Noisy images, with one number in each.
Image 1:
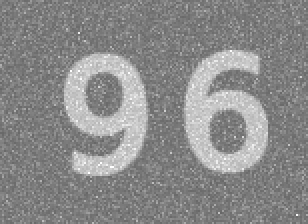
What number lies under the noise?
96
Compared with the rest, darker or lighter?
lighter
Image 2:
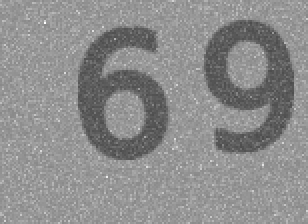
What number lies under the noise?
69
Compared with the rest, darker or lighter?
darker
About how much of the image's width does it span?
two thirds
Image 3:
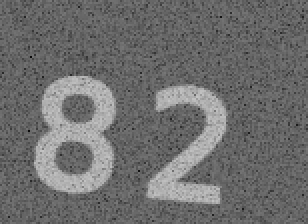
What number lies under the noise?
82
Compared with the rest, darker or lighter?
lighter
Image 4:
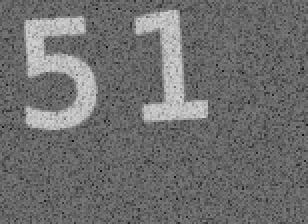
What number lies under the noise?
51
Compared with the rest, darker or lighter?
lighter
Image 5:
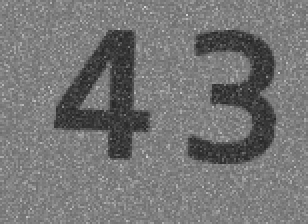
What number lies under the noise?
43
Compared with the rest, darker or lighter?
darker
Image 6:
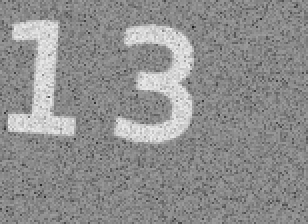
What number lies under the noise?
13
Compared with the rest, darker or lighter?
lighter
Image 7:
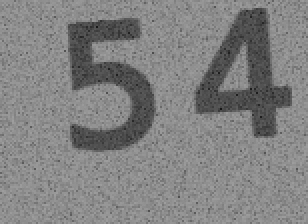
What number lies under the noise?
54
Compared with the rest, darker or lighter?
darker
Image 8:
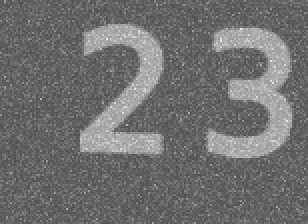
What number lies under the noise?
23
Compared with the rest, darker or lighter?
lighter
